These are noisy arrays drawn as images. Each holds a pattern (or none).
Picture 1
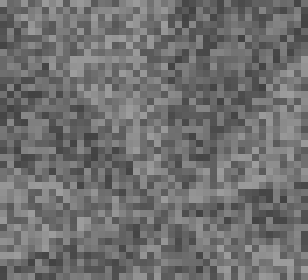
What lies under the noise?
spokes from one point
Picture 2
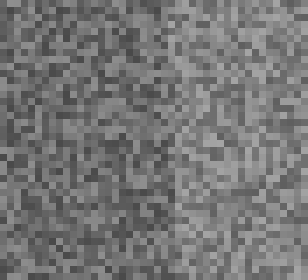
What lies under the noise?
a sharp edge
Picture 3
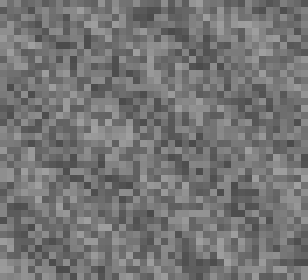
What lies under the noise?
diagonal stripes
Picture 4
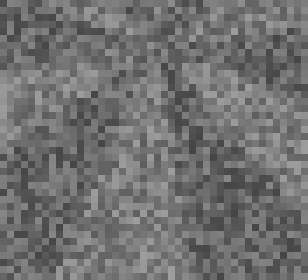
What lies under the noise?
spokes from one point
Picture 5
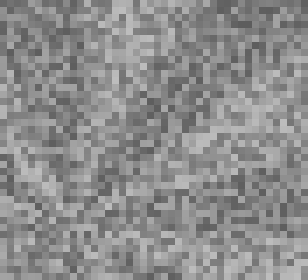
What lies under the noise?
spokes from one point
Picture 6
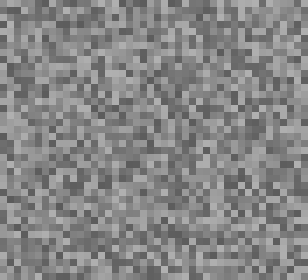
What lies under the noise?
only noise
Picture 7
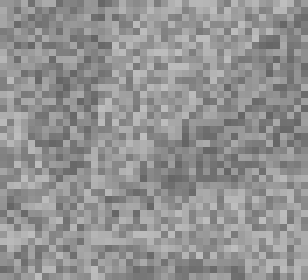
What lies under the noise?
spokes from one point
